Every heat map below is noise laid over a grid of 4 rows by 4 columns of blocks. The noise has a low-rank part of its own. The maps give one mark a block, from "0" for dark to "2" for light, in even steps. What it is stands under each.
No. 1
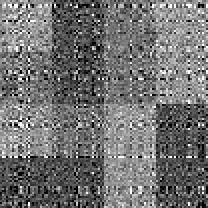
2012
1012
2120
0020
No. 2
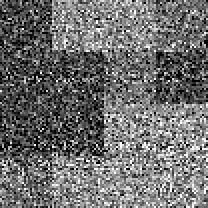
0221
0010
0022
1222
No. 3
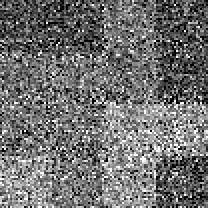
0010
1110
1122
2120
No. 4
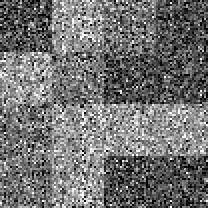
0210
2100
1222
1200
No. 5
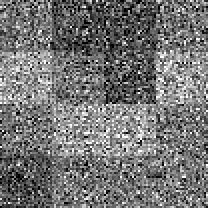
1001
2102
1221
0111
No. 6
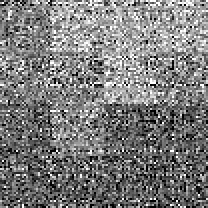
1222
1121
0100
0000
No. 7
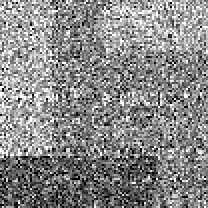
2122
2111
2111
0001
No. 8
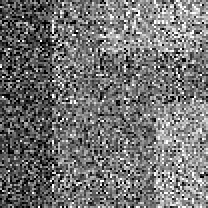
0122
0111
0112
0112
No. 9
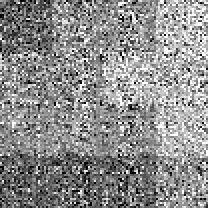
0112
1122
1112
0001
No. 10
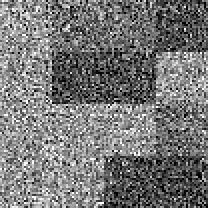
2110
2002
2221
2200
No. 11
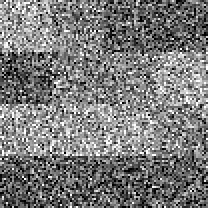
2100
0112
2221
0000
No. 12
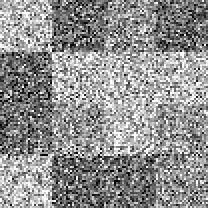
2010
0222
0121
2001
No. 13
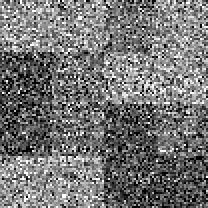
2212
0122
0101
2200
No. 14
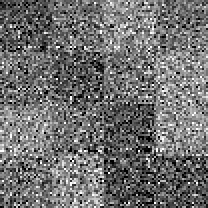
0121
1012
2102
1200
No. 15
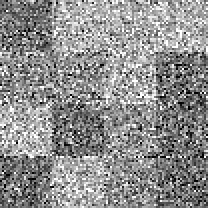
0222
1120
2010
0210
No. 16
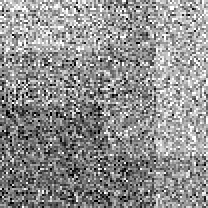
2212
1112
0012
0001
